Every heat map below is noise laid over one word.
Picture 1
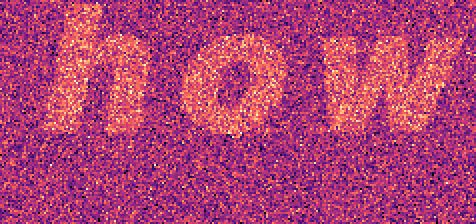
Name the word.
how
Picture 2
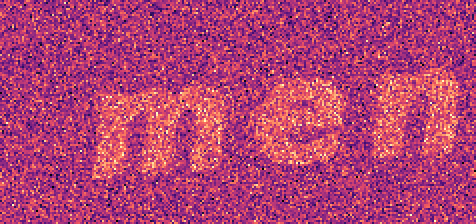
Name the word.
men
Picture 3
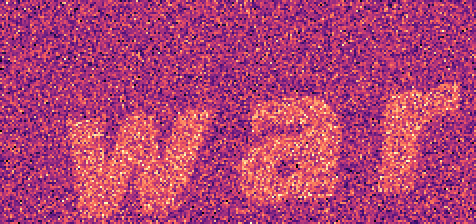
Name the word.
war
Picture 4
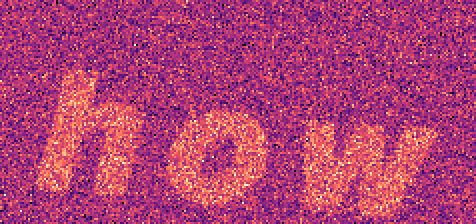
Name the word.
how
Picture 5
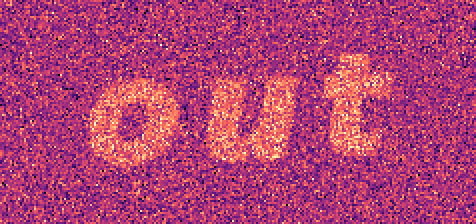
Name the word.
out
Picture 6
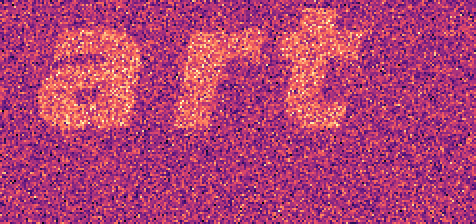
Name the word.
art
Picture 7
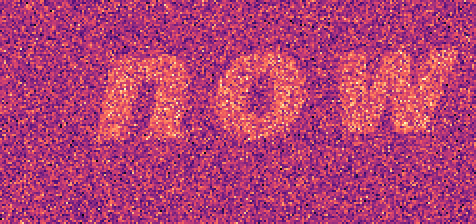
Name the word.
now
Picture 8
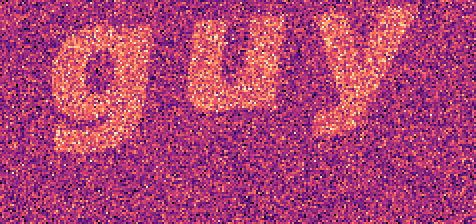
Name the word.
guy
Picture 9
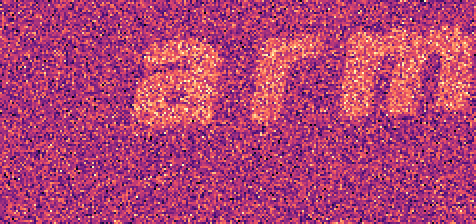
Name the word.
arm
